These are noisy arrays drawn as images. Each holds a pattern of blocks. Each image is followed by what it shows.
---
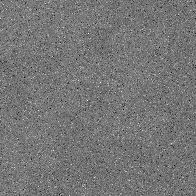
no symmetry
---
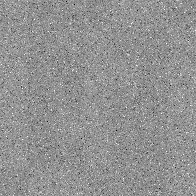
the same after a half turn
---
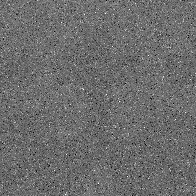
left and right mirror each other
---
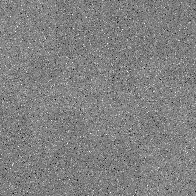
the same after a half turn
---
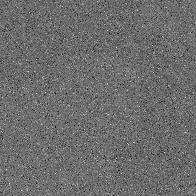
mirrored about the diagonal from the bottom left
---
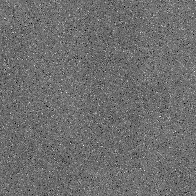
no symmetry
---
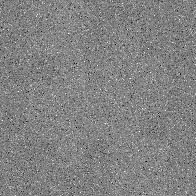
the same after a half turn
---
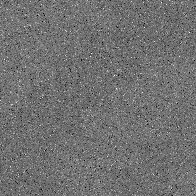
mirrored about the diagonal from the top left
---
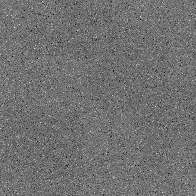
mirrored about the diagonal from the bottom left
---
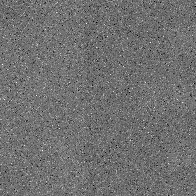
top and bottom mirror each other
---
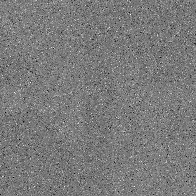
the same after a half turn
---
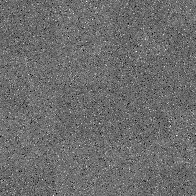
no symmetry
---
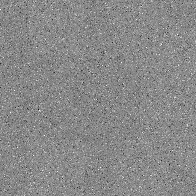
top and bottom mirror each other
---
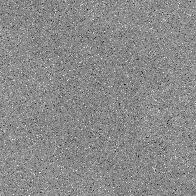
the same after a half turn
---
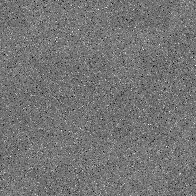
the same after a half turn
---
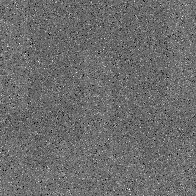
left and right mirror each other
